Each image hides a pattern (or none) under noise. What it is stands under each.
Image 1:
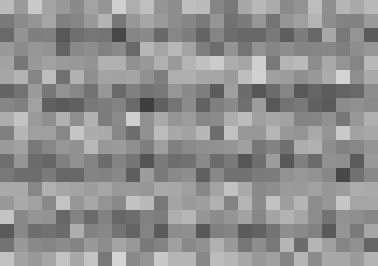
horizontal stripes
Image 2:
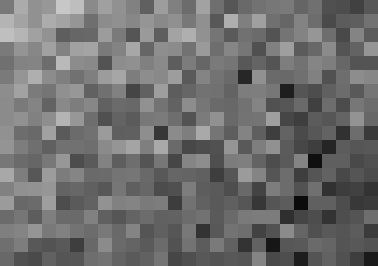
a smooth slope
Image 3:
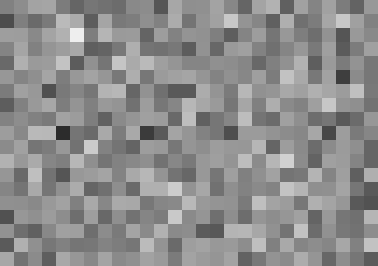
only noise
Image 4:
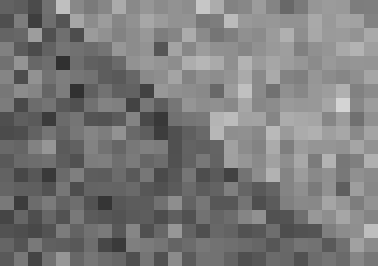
a sharp edge
